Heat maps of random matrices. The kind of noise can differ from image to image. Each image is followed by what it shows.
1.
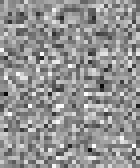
low rank plus noise
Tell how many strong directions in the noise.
three or four
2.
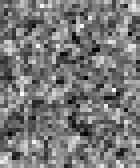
blotchy
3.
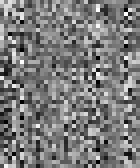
columns of uneven size
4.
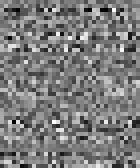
rows of uneven size
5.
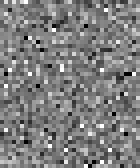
heavy tails
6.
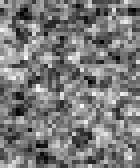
blotchy
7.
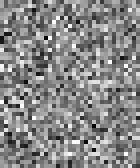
independent entries
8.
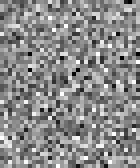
independent entries
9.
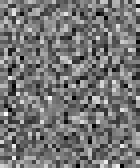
low rank plus noise
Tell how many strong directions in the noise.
three or four
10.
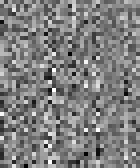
columns of uneven size
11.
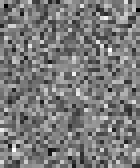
independent entries
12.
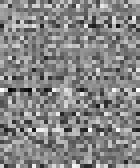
rows of uneven size
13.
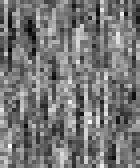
streaked along the columns
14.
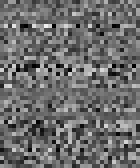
rows of uneven size
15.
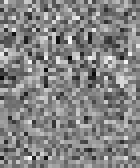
low rank plus noise
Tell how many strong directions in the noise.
two
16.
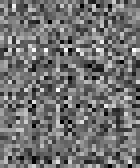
low rank plus noise
